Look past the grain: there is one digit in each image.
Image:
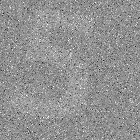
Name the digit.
5
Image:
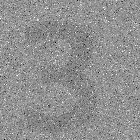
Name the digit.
3
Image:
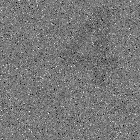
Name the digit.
4
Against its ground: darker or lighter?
darker
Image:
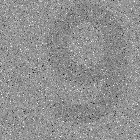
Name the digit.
9
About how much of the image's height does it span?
nearly all
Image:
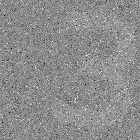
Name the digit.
3
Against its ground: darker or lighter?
lighter
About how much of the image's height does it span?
nearly all
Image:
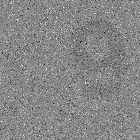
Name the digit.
9
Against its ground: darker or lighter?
darker
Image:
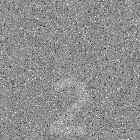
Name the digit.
2
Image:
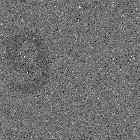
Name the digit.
9
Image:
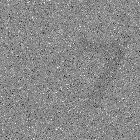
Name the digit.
7
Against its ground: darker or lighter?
darker
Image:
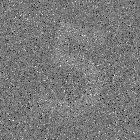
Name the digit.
5
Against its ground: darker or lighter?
lighter
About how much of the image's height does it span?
two thirds
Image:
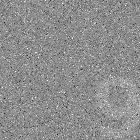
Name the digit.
9
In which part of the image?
bottom right
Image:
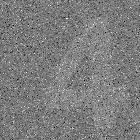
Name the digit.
4
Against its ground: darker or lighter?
lighter
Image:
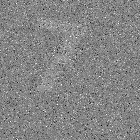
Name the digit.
7
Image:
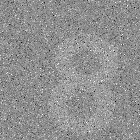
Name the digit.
8
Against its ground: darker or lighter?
lighter
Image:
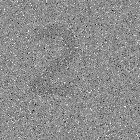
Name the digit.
2
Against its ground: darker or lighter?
darker
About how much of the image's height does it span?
half
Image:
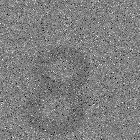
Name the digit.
8
